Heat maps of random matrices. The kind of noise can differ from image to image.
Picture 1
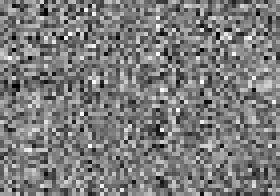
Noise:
low rank plus noise
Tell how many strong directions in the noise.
five to eight
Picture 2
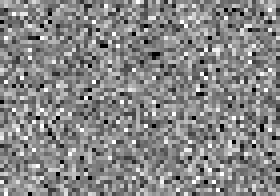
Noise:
heavy tails
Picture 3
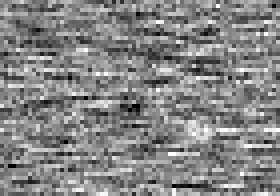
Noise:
streaked along the rows
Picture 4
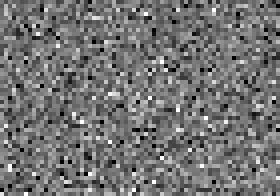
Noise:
heavy tails
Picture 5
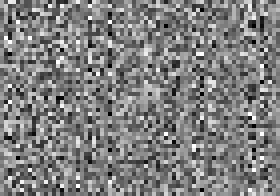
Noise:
columns of uneven size
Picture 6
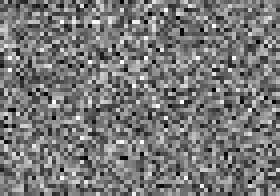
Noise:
independent entries
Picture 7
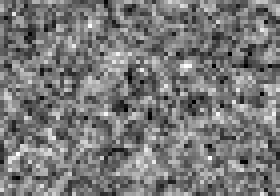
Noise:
blotchy
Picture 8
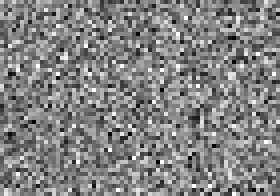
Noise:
independent entries
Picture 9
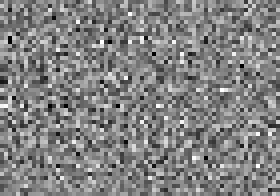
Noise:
low rank plus noise
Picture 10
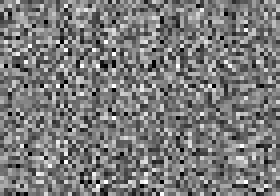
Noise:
low rank plus noise
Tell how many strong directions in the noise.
three or four
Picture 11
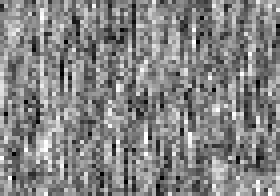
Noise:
streaked along the columns
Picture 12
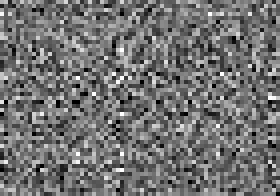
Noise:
low rank plus noise
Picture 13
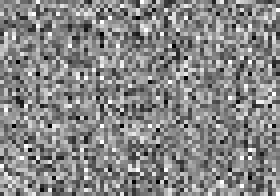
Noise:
low rank plus noise
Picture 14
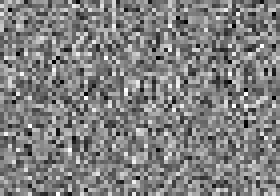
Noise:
low rank plus noise
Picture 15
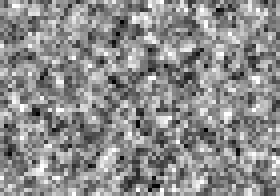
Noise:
blotchy
